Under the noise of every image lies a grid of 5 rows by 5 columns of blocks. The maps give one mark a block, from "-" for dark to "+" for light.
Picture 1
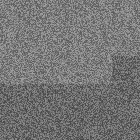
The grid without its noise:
+ + + + +
+ + + + +
+ + + + -
- - - - -
- - - - -
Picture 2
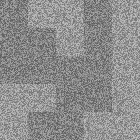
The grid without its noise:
- + + - +
- - + - +
- - - - +
+ + - - +
+ - - + +
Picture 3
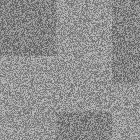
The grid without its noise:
- - + + -
- - + + -
+ + + + -
+ + + + +
+ + - - +
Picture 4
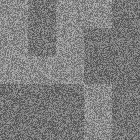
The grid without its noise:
+ - + + -
+ - + - -
+ + + - -
- - - + -
- - - + -
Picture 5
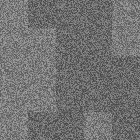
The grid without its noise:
+ - - - +
+ + - - +
+ + - - -
+ + - - -
+ - - + -
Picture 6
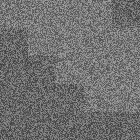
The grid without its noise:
+ + + + -
- + + + +
- - + + +
- - - + +
- - - - -
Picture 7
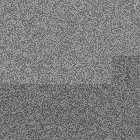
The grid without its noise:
+ + + + +
+ + + + +
+ + + + -
- - - - -
- - - - -
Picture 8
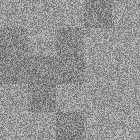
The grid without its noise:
+ + + - +
- + - + +
- - - + +
+ - + + +
+ + - + +
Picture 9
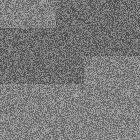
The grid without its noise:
+ + - - -
- - - - -
- - - + +
+ + + + +
+ + + + +
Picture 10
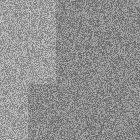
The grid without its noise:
+ + - - -
+ + - - -
+ + - - -
+ - - - -
+ - - - -
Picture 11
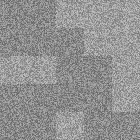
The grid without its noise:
- - + + +
- - - + +
+ + - - +
- - - - +
- - + - -
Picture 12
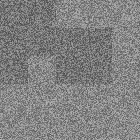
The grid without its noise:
- - + + +
- - - - +
- + - - +
+ + + + +
+ + + + +
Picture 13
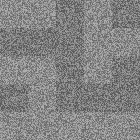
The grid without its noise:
+ + - + -
- - - + +
+ + - + -
- + - - -
+ + + + +
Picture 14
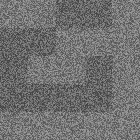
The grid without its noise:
+ + - - +
- - + + +
- + + - +
- - - - +
+ + + + +
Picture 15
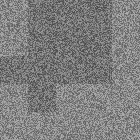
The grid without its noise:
+ - - - +
+ - - - +
- - - - +
+ - + + +
+ + + + +
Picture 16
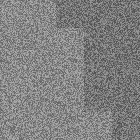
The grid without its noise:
+ + - - -
+ + + - -
+ + + - -
+ + + - -
+ + + + -
